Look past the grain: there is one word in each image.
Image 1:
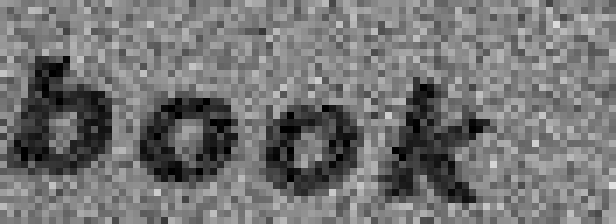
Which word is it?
book
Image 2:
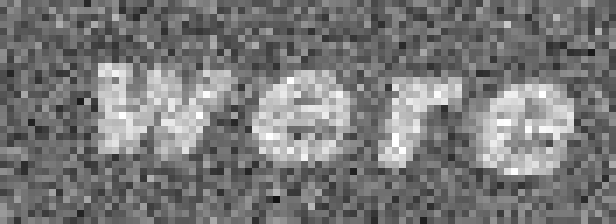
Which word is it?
were
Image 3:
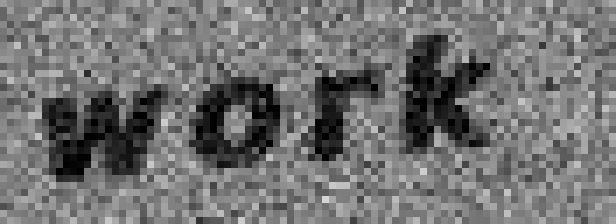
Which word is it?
work
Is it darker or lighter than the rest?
darker
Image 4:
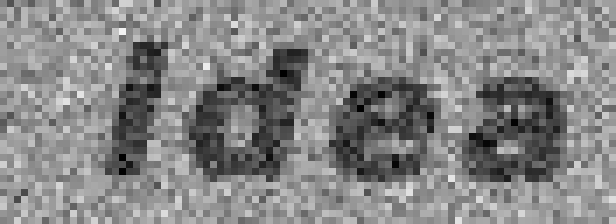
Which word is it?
idea
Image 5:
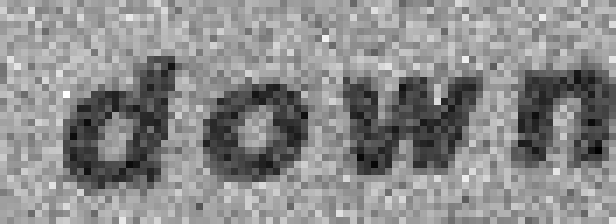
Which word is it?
down
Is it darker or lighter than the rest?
darker
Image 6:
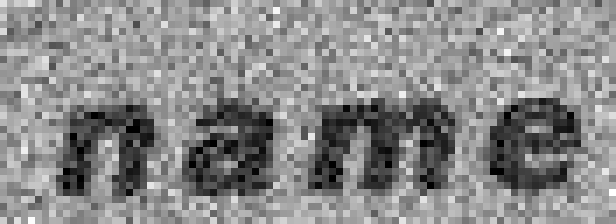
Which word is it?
name
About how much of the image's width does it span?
nearly all
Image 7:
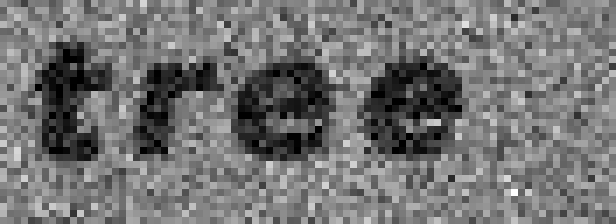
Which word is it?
tree
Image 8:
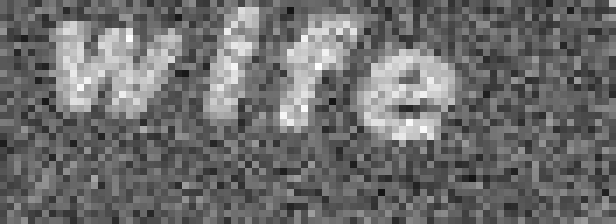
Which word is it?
wife
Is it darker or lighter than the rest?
lighter
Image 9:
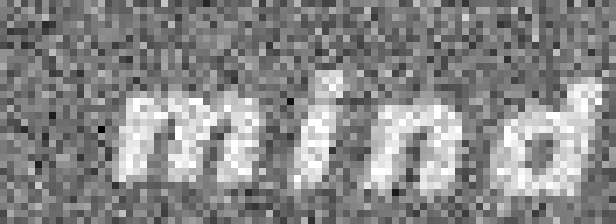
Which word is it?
mind
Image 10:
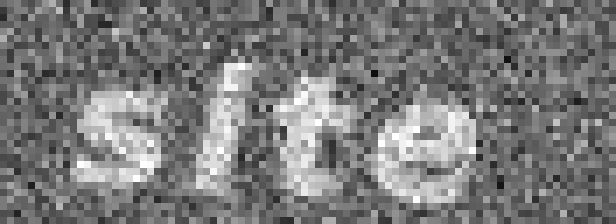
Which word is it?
site
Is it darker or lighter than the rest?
lighter
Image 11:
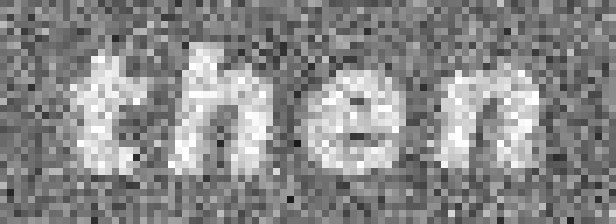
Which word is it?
then
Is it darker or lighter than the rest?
lighter
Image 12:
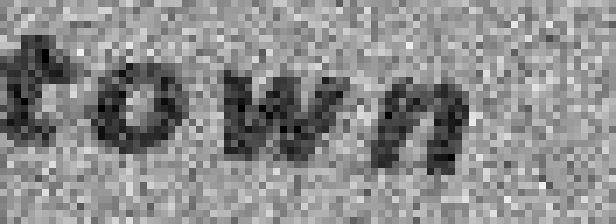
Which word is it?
town
